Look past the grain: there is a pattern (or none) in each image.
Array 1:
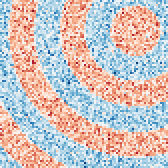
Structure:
rings round one point
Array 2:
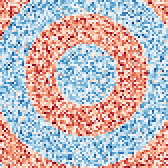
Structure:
rings round one point
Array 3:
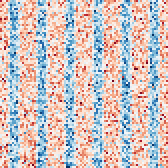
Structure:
vertical stripes
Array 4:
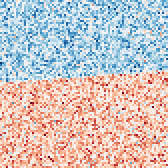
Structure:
a sharp edge
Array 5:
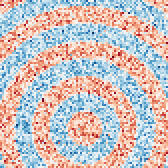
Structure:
rings round one point
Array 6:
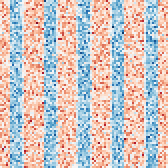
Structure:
vertical stripes
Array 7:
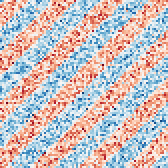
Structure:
diagonal stripes
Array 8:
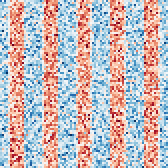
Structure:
vertical stripes
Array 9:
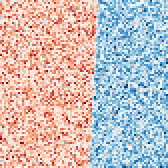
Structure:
a sharp edge
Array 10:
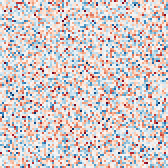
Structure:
only noise
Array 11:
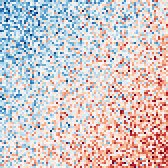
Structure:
a smooth slope
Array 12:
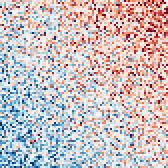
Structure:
a smooth slope
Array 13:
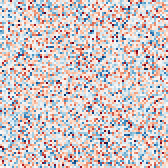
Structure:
only noise
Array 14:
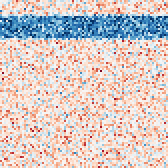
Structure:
one horizontal stripe
